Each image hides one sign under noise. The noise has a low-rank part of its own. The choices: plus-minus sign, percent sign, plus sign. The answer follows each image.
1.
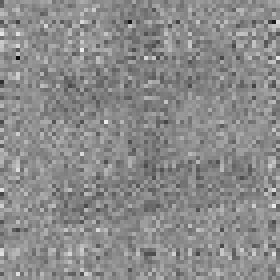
dark plus-minus sign
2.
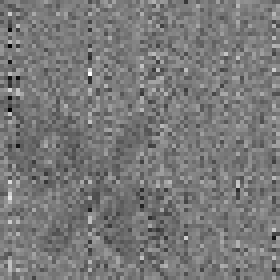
dark percent sign
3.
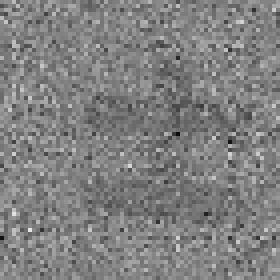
dark plus-minus sign
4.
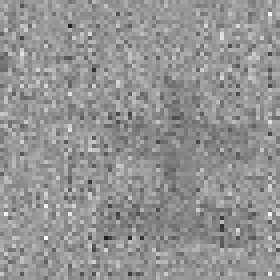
dark plus-minus sign
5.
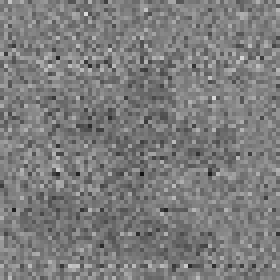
dark plus-minus sign
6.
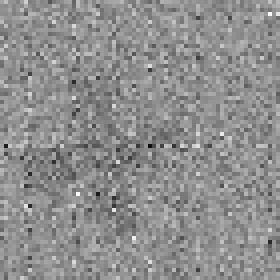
dark plus sign
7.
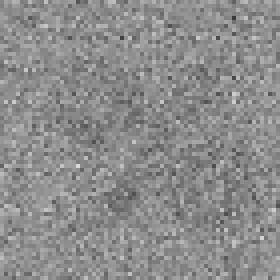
dark percent sign
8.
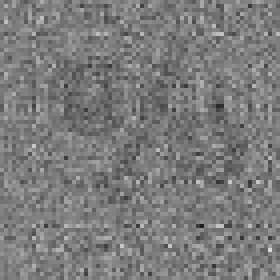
dark percent sign
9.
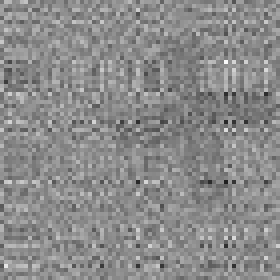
dark plus sign
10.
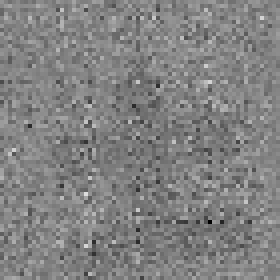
dark plus-minus sign
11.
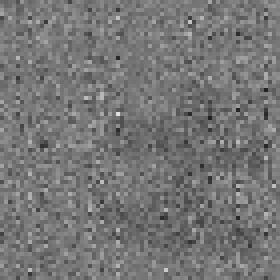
dark plus-minus sign
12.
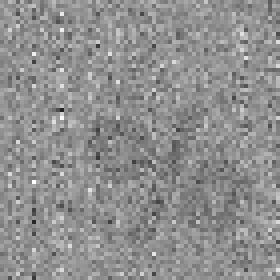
dark percent sign
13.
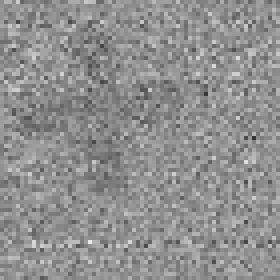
dark plus sign
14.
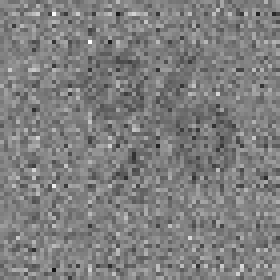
dark percent sign
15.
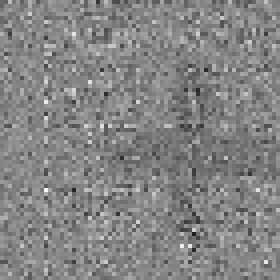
dark plus sign
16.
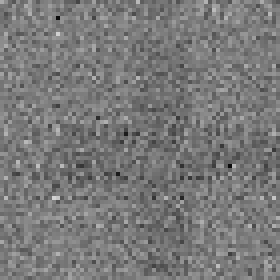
dark plus sign
